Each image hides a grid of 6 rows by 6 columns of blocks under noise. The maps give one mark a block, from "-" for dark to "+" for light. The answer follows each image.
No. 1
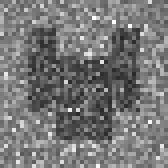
+ + + + + +
+ - + + - +
+ - - - - +
+ - - - - +
+ + - - + +
+ + + + + +
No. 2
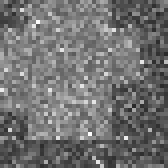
- + + + - -
+ + + + + -
+ + + + + -
+ + + + - -
- + + + - -
- - - - - -
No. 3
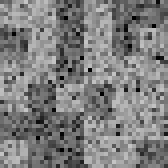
+ + - + - -
- + - + - +
+ + - + + +
+ - + - + +
- - - + + +
+ - - + + -
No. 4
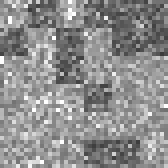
+ - + - - -
- + - + - -
+ + - + + +
+ + + - + +
+ + + + + +
+ + + - - +
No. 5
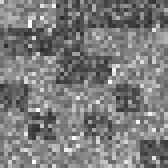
+ + - - - -
- - - + + +
+ + - - + +
- + + + - +
+ - + - + +
+ + + + + -
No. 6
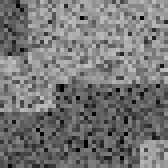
- + + + + +
- + + + + +
+ + + + + +
+ + - - - -
- - - - - -
- - - - - +
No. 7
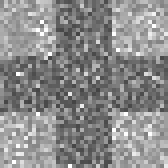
+ + - - + +
+ + - - + +
- - - - - -
- - - - - -
+ + - - + +
+ + - - + +
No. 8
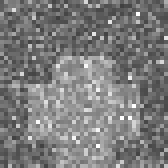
- - - - - -
- - - - - -
- - + + - -
- + + + + -
- + + + + -
- - + + - -
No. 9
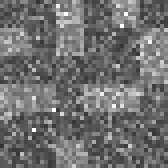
- - + - + -
+ - + - - +
- - - - - +
+ + - + + -
- - - - - -
- - + - - -
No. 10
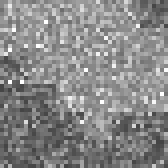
+ + + + + -
+ + + + + +
- + + + + +
- - + + + +
- - - + - -
- - - - - -
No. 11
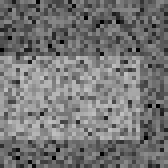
- - - - - -
- - - - - -
+ + + + + -
+ + + + + -
+ + + + + -
- - - - - -
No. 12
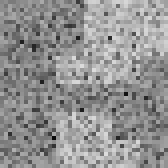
- - - + + +
- - - + + +
- - + + + -
- - - - - -
- - + + - -
- - + + + -
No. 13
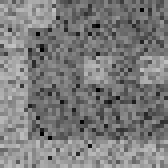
+ + - - - -
+ - - - - -
+ - - + - +
+ - - - - -
+ - - - - -
+ + + + + +
